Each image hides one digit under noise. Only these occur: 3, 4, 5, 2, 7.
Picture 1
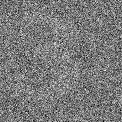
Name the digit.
3
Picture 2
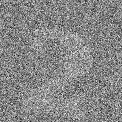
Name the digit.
2
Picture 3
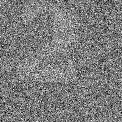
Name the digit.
2
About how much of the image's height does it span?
two thirds
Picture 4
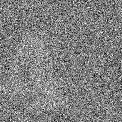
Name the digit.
4
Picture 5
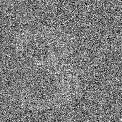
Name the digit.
3
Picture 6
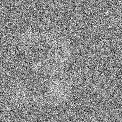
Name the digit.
3
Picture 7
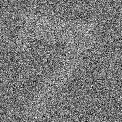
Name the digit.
7
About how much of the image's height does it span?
nearly all
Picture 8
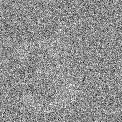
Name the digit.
3
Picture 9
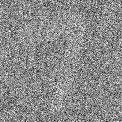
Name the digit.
7
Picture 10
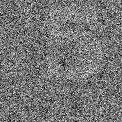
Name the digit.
5
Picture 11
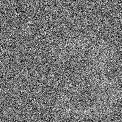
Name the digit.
3
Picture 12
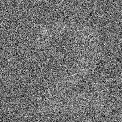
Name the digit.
2
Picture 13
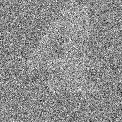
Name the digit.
4
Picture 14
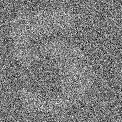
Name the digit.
5
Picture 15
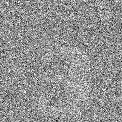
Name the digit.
3
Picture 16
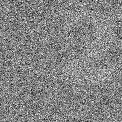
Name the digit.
2
